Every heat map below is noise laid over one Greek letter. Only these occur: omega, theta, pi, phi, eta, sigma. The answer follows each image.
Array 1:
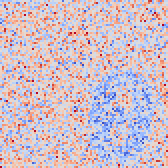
theta
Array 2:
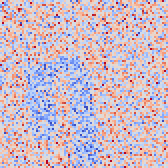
eta
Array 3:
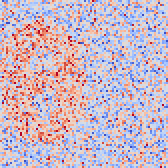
theta
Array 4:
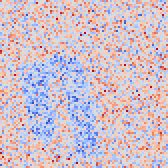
eta
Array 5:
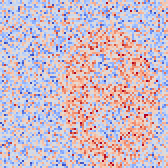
theta
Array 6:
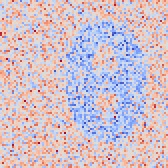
theta
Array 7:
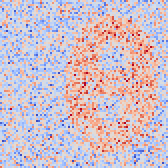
theta
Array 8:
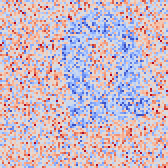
omega
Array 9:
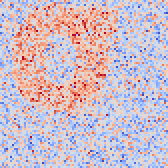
sigma
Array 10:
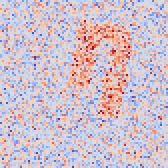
eta
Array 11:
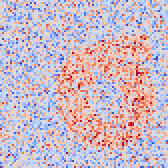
sigma
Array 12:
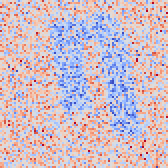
eta
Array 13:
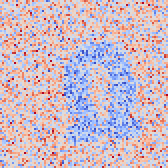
omega
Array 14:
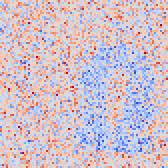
omega
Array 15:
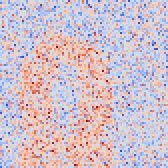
omega
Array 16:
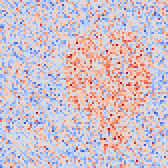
phi
